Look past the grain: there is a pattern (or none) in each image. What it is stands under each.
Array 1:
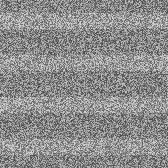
horizontal stripes
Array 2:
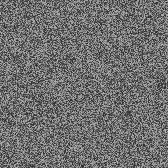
only noise
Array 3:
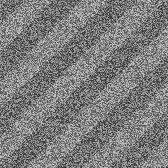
diagonal stripes
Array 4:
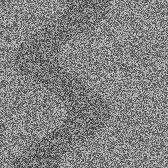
a wavy band
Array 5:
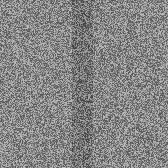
one vertical stripe
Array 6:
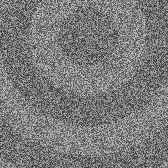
rings round one point
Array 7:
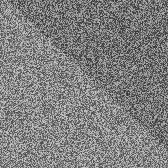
a sharp edge
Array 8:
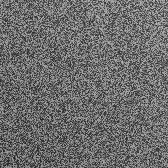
a smooth slope
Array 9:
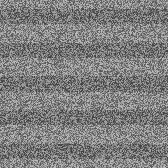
horizontal stripes
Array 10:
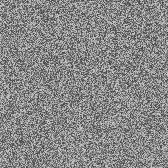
only noise
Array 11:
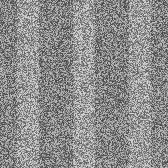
vertical stripes
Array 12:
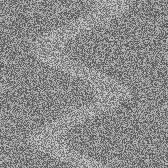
a wavy band
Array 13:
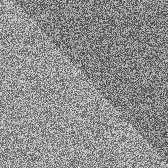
a sharp edge
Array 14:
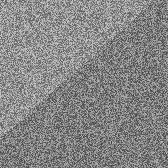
a sharp edge
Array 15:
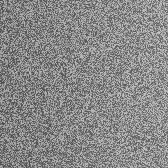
a smooth slope
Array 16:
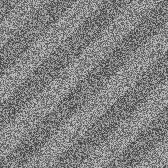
diagonal stripes
